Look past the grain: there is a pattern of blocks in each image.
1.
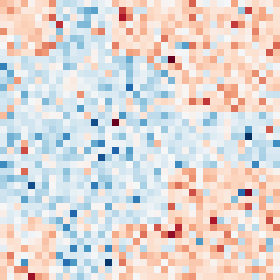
top and bottom mirror each other
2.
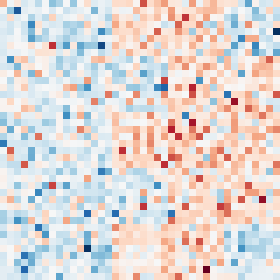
top and bottom mirror each other
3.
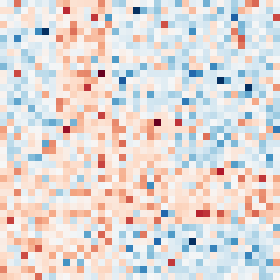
mirrored about the diagonal from the bottom left
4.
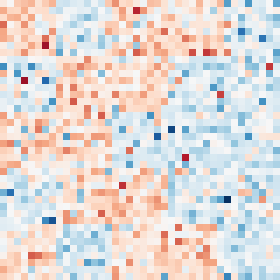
top and bottom mirror each other
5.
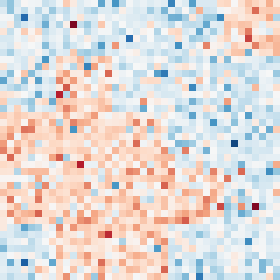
mirrored about the diagonal from the bottom left
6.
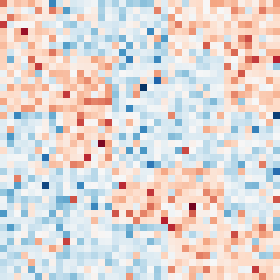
mirrored about the diagonal from the bottom left
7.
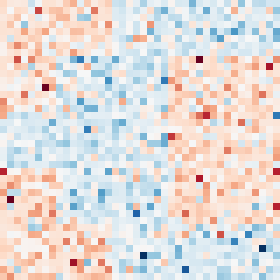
top and bottom mirror each other
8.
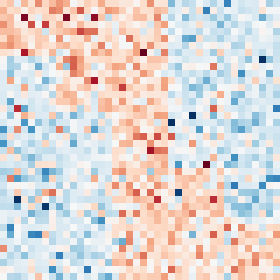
the same after a half turn
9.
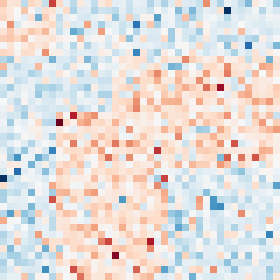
mirrored about the diagonal from the top left
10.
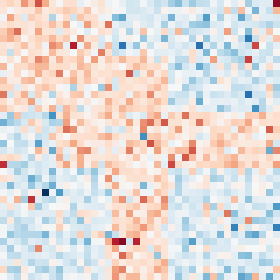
mirrored about the diagonal from the top left
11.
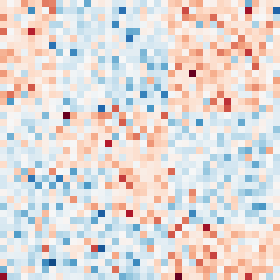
mirrored about the diagonal from the bottom left
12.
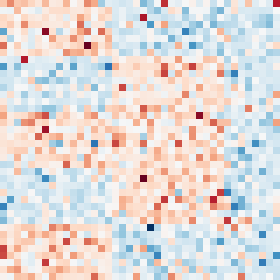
top and bottom mirror each other
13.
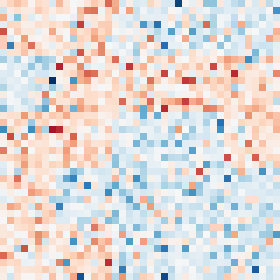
no symmetry
